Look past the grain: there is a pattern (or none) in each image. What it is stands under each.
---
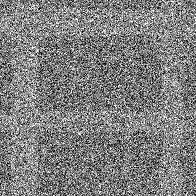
bands of rows crossing bands of columns
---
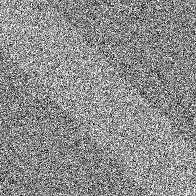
a diagonal band
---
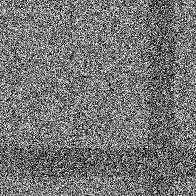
bands of rows crossing bands of columns
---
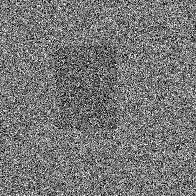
one block
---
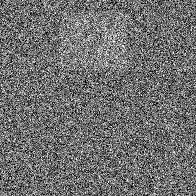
one block
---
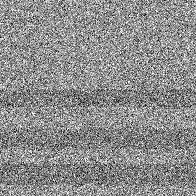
bands of rows
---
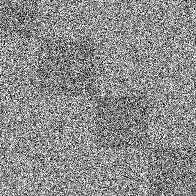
blocks along the diagonal
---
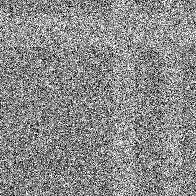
bands of rows crossing bands of columns
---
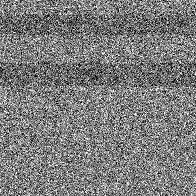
bands of rows
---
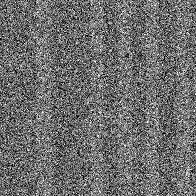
bands of columns
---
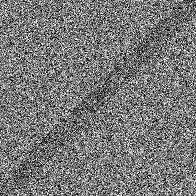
a diagonal band
